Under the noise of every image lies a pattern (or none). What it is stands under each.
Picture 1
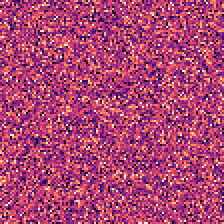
only noise
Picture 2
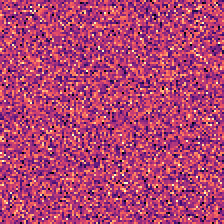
only noise
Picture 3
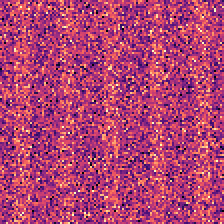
vertical stripes
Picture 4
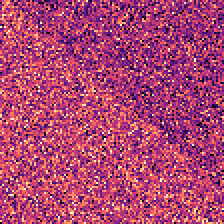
a sharp edge
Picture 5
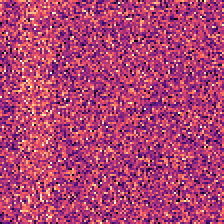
one vertical stripe
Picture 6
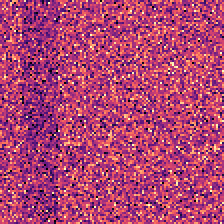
one vertical stripe
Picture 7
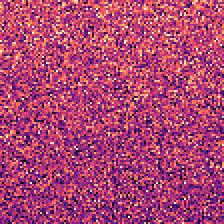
a smooth slope
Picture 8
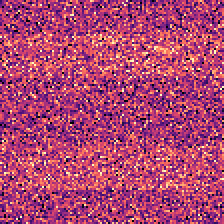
horizontal stripes
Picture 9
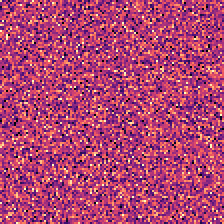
only noise
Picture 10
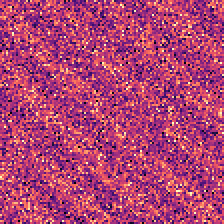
diagonal stripes
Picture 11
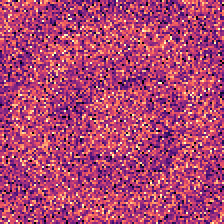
rings round one point
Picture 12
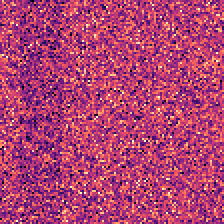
one vertical stripe
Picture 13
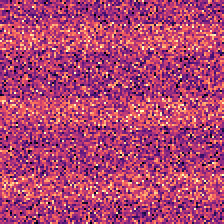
horizontal stripes
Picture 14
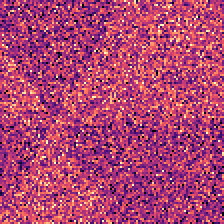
spokes from one point
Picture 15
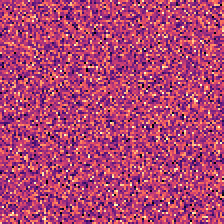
only noise
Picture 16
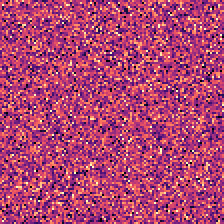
only noise
